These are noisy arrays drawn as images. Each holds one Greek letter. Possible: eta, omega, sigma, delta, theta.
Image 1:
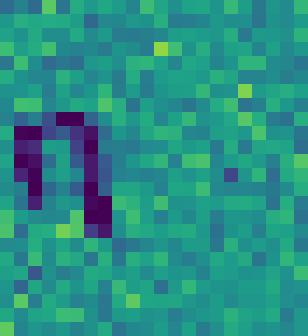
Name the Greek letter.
eta
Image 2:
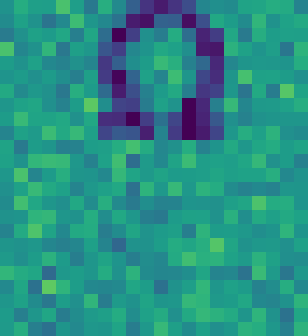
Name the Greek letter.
omega
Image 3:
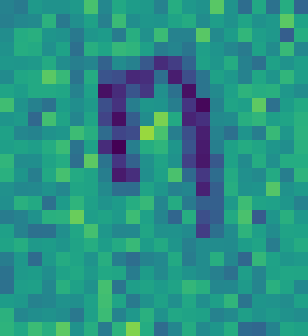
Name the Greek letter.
eta
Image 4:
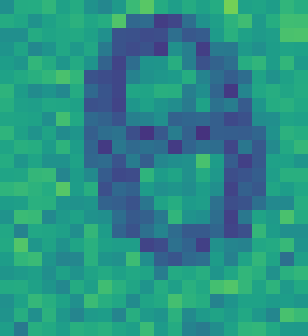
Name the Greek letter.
theta
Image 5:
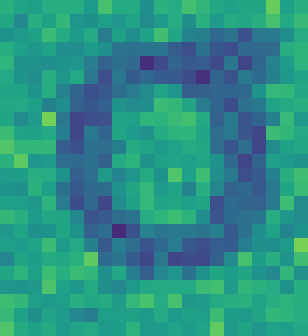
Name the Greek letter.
sigma
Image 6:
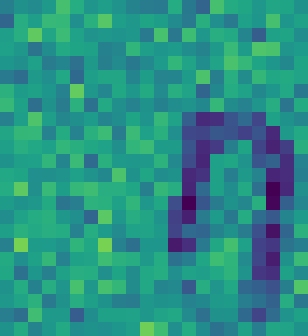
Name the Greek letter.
eta
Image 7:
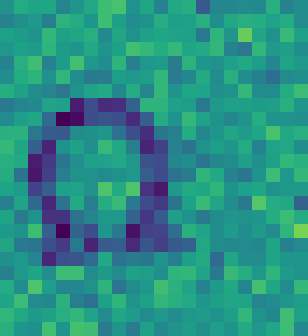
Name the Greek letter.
omega
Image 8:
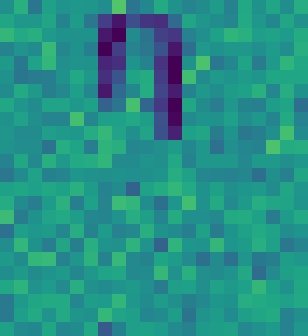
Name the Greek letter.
eta
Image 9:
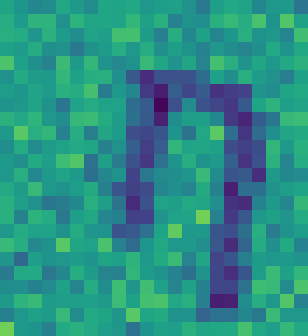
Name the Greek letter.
eta
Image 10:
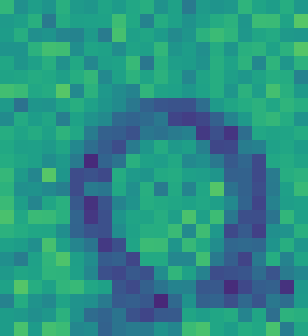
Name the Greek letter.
omega
